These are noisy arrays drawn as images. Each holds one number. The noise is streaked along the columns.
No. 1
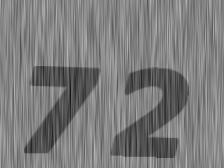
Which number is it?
72
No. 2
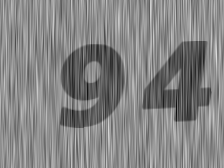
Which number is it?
94
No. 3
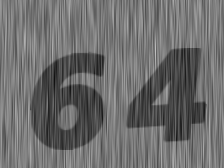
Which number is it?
64
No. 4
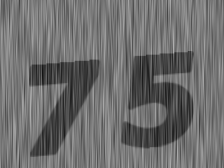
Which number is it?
75
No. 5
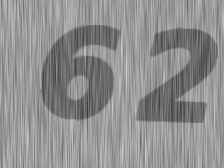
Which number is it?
62
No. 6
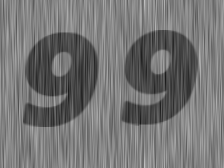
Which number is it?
99
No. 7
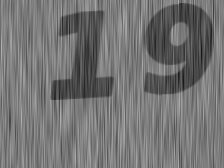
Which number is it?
19
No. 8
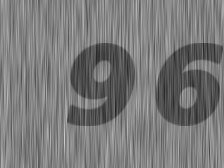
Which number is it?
96
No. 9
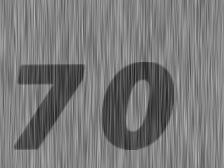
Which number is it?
70
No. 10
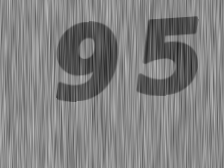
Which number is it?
95
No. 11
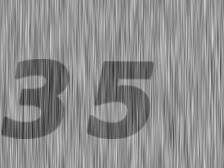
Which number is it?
35
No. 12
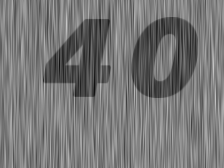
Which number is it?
40
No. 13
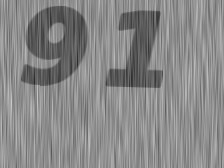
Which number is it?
91
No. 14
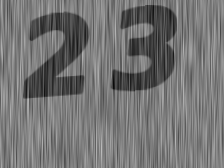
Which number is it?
23
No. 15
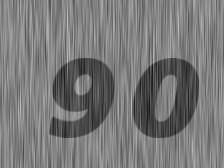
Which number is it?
90
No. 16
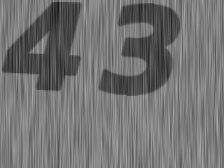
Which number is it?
43
